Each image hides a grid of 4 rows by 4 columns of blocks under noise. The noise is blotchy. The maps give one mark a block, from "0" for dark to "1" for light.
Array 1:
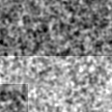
0000
0000
1111
0111
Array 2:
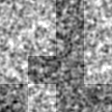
1101
1101
1001
0100
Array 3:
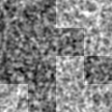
0011
0001
0010
1011
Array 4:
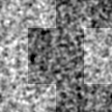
1100
1001
1001
1100
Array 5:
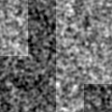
1011
1011
0011
0010
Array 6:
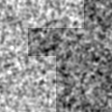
1110
1000
1100
1100
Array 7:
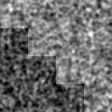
1111
0111
0011
0001
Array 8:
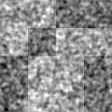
1100
1011
0110
0110
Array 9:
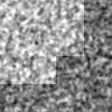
1110
1110
1100
0000
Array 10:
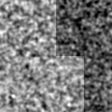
1100
1100
1110
1110
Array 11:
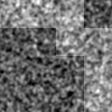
1110
0011
0001
0001
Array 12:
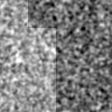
1000
1100
1100
1100
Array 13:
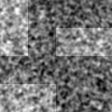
1000
1011
0000
1100
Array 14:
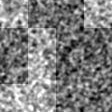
1001
0100
0100
1100
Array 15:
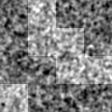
0100
0110
0011
1000
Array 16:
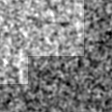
1110
1110
1000
0000
